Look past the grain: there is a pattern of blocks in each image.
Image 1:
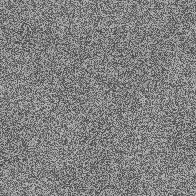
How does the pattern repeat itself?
left and right mirror each other
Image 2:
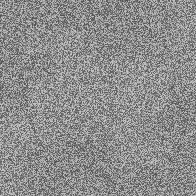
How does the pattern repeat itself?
the same after a half turn
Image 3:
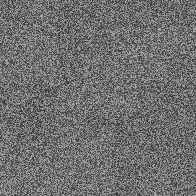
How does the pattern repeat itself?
no symmetry
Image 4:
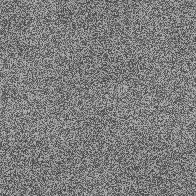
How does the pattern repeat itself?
left and right mirror each other
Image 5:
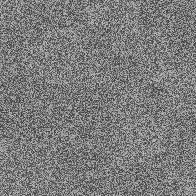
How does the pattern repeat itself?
mirrored about the diagonal from the bottom left
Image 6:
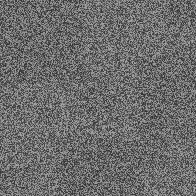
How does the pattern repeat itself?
mirrored about the diagonal from the top left
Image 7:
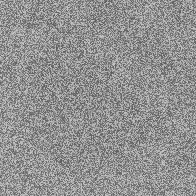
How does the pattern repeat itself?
mirrored about the diagonal from the bottom left
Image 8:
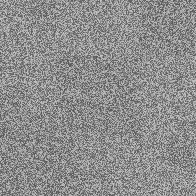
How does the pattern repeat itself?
mirrored about the diagonal from the bottom left
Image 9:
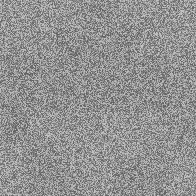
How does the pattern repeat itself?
left and right mirror each other
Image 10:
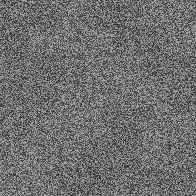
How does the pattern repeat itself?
mirrored about the diagonal from the bottom left
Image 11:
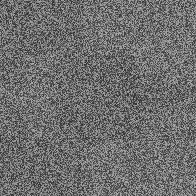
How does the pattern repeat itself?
top and bottom mirror each other
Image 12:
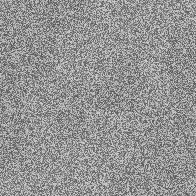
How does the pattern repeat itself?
the same after a half turn
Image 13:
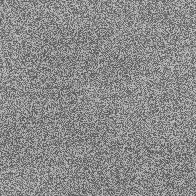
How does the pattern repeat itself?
no symmetry
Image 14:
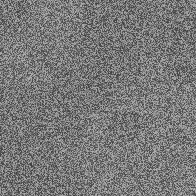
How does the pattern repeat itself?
mirrored about the diagonal from the top left
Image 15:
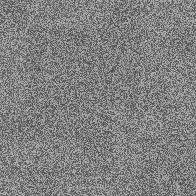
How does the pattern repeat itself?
mirrored about the diagonal from the top left
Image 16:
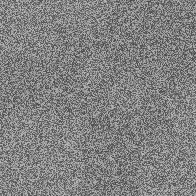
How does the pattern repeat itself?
mirrored about the diagonal from the bottom left
